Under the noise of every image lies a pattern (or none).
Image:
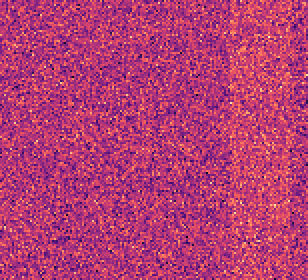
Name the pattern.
one vertical stripe
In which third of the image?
right
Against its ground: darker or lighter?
lighter
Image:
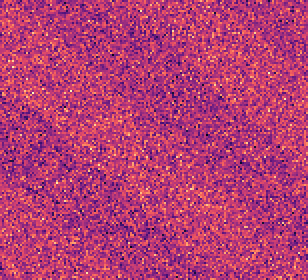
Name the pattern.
diagonal stripes
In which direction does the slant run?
top left to bottom right
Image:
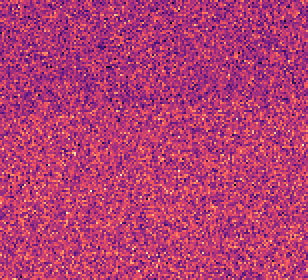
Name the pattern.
a sharp edge
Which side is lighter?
bottom
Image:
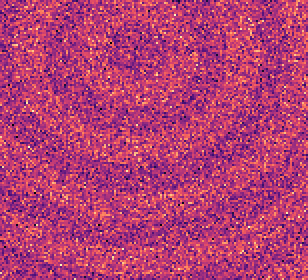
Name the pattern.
rings round one point
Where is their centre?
top middle
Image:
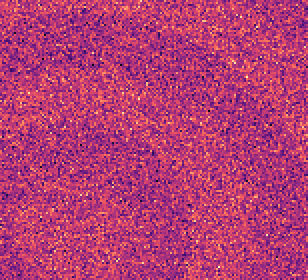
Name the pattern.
rings round one point
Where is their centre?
bottom left
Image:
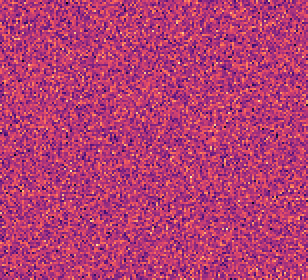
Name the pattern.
only noise
